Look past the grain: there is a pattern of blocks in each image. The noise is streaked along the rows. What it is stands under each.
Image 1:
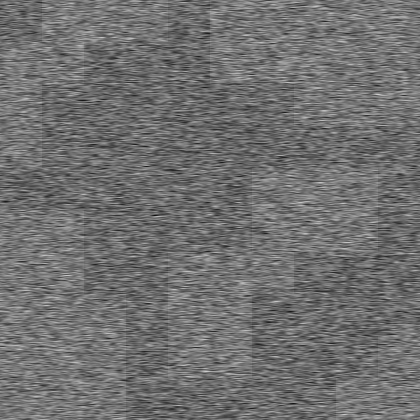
mirrored about the diagonal from the top left
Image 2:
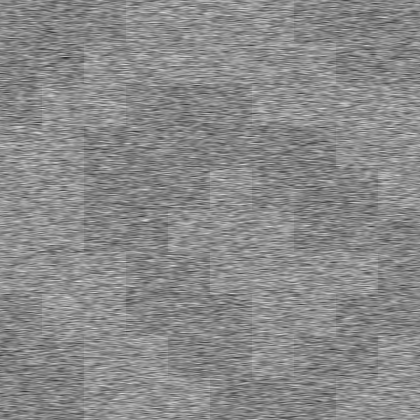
mirrored about the diagonal from the top left
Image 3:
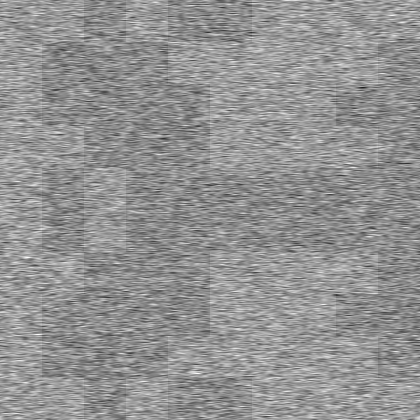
top and bottom mirror each other
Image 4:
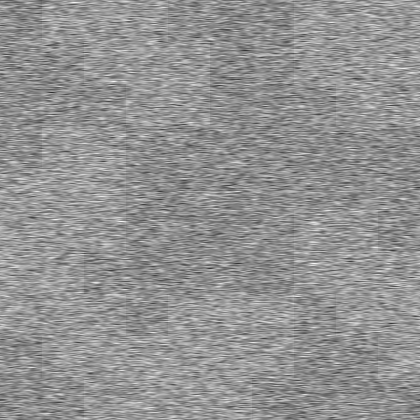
mirrored about the diagonal from the bottom left
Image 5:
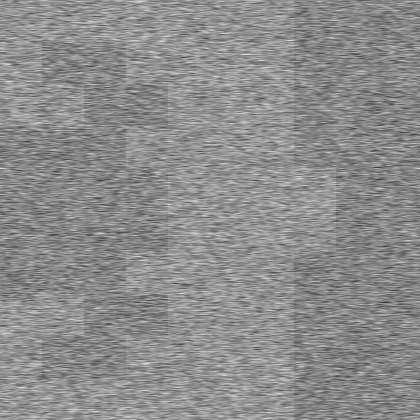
top and bottom mirror each other
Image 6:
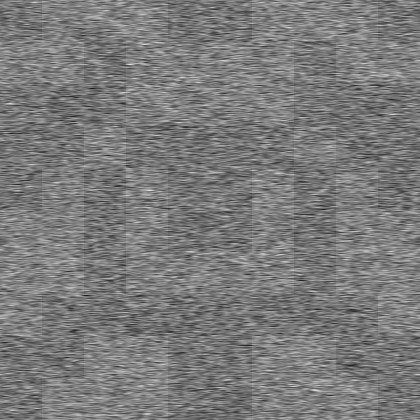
left and right mirror each other
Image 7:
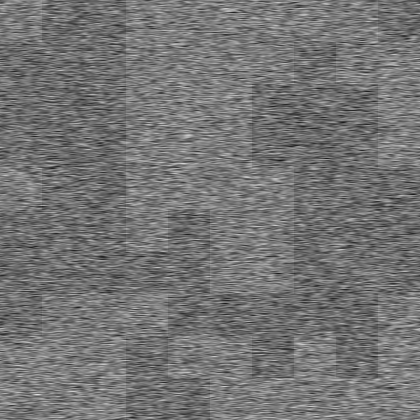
no symmetry
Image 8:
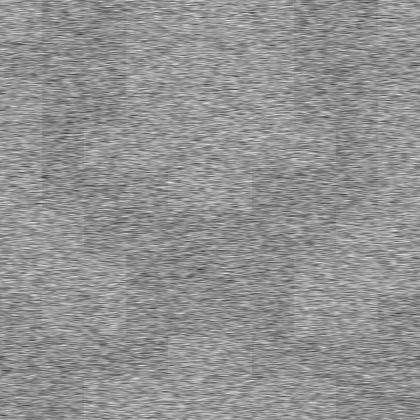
left and right mirror each other
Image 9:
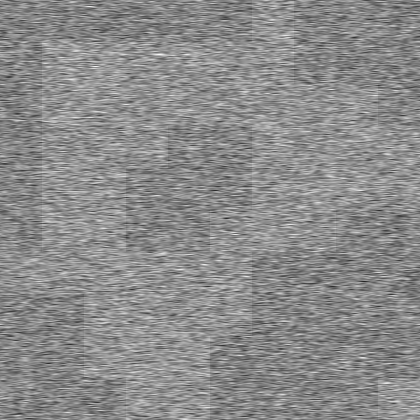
mirrored about the diagonal from the top left
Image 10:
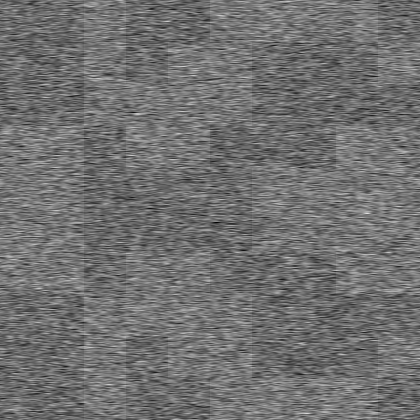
top and bottom mirror each other
